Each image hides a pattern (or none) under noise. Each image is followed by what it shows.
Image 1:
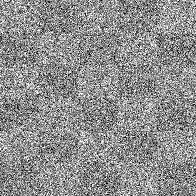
a checkerboard
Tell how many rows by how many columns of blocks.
6 by 5
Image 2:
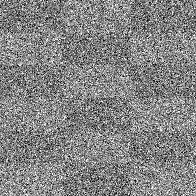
a checkerboard
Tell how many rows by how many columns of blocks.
6 by 3
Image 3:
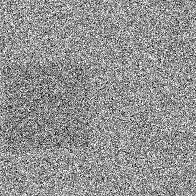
one block
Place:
middle left
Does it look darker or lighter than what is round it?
darker
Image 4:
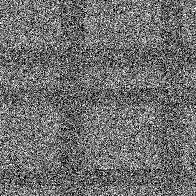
bands of rows crossing bands of columns
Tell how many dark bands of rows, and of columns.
3 and 2
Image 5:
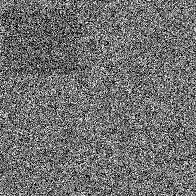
one block
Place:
top left
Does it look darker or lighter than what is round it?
darker
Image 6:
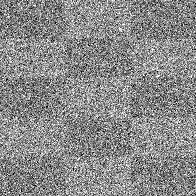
a checkerboard
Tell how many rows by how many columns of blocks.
5 by 3
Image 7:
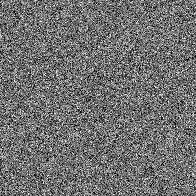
only noise
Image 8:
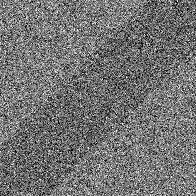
a diagonal band
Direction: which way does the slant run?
bottom left to top right
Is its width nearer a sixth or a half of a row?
a half
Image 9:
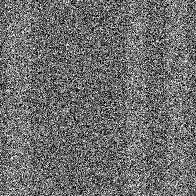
bands of columns
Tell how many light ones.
3
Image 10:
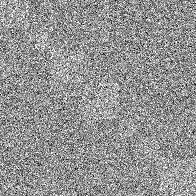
blocks along the diagonal
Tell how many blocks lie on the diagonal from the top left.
7
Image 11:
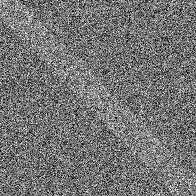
a diagonal band
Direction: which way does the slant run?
top left to bottom right
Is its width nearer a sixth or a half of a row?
a sixth
